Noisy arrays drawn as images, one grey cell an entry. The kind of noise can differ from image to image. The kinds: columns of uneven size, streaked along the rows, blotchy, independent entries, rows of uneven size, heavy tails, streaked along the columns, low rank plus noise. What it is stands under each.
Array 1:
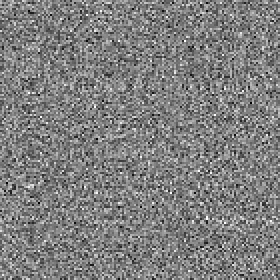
low rank plus noise
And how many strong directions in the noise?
one
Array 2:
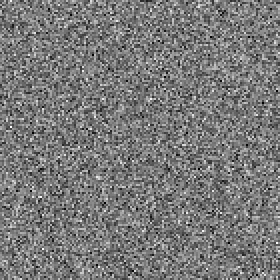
independent entries
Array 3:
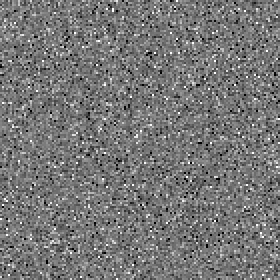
heavy tails
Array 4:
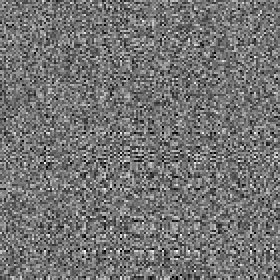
low rank plus noise
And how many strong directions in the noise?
one
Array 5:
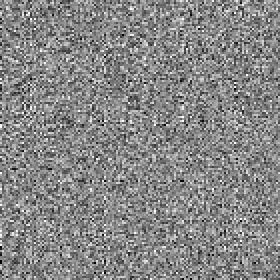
low rank plus noise
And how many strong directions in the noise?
five to eight
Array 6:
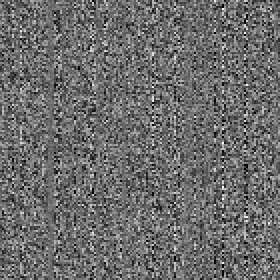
columns of uneven size
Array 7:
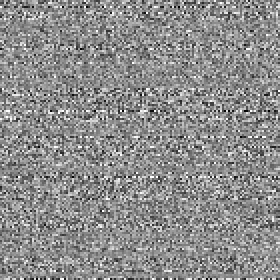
rows of uneven size
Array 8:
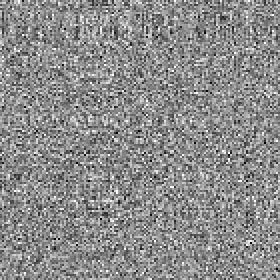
low rank plus noise
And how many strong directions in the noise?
three or four
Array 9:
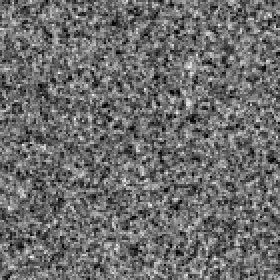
blotchy
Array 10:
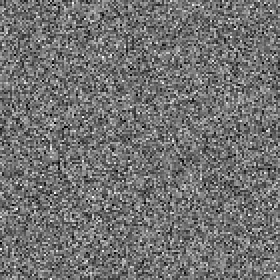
independent entries
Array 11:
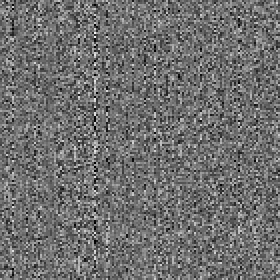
columns of uneven size
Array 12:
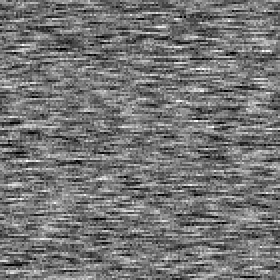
streaked along the rows
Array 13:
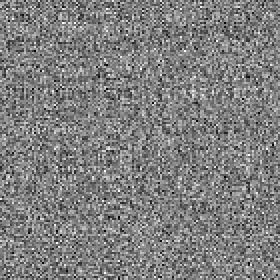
low rank plus noise
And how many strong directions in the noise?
two
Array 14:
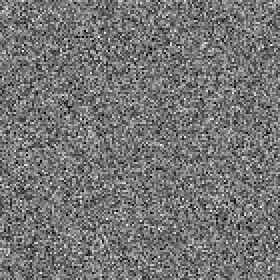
independent entries
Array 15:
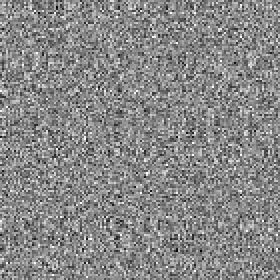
low rank plus noise
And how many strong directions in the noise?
three or four
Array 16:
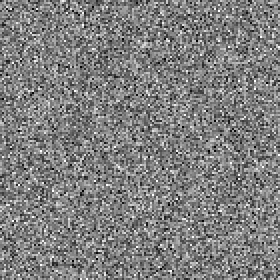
independent entries
